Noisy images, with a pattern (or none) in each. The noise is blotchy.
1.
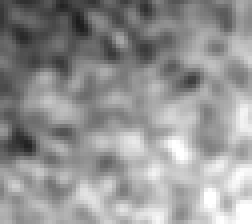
a smooth slope
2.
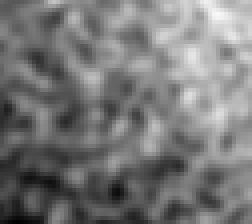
a smooth slope
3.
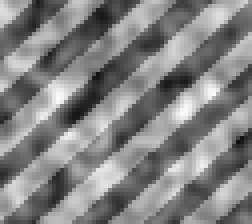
diagonal stripes
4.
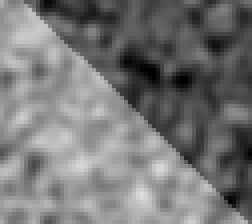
a sharp edge
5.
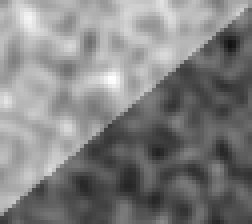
a sharp edge
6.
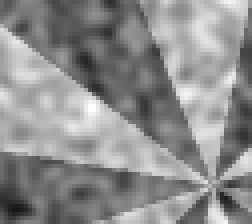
spokes from one point
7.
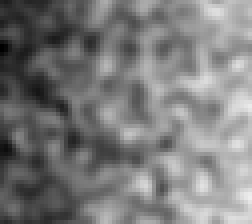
a smooth slope
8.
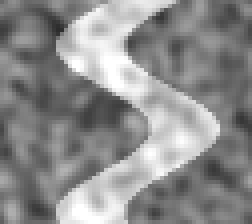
a wavy band
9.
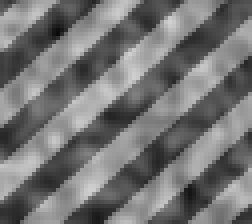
diagonal stripes
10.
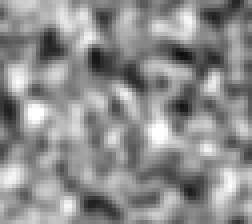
only noise
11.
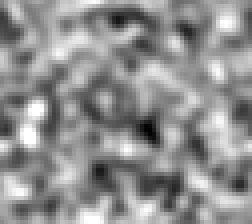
only noise
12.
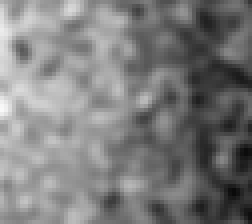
a smooth slope
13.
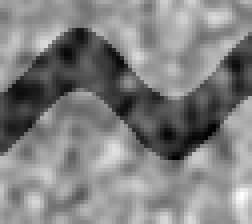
a wavy band
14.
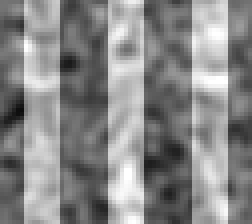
vertical stripes
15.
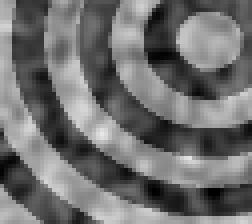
rings round one point
